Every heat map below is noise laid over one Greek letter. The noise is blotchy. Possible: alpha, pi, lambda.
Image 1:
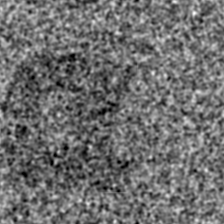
alpha
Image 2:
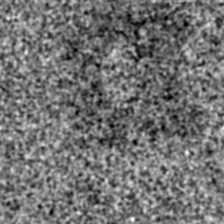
alpha
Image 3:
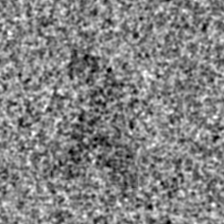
lambda
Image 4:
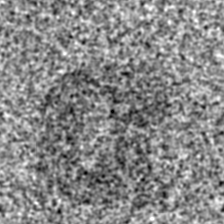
alpha
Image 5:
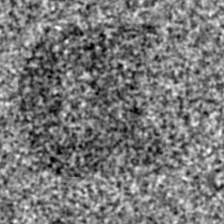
alpha
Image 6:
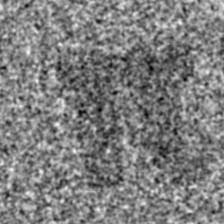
pi
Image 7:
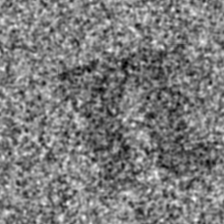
pi
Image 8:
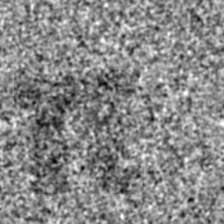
pi
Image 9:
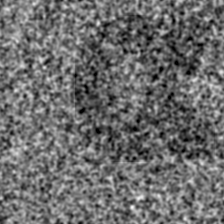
alpha
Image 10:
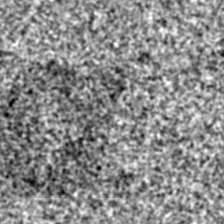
alpha
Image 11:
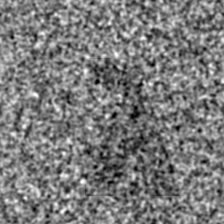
lambda
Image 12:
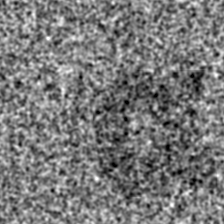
alpha
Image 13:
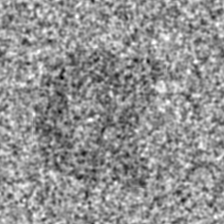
alpha
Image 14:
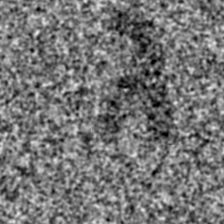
lambda
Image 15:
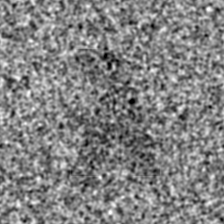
lambda
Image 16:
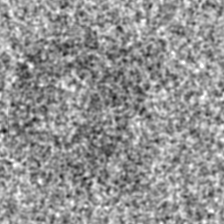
alpha
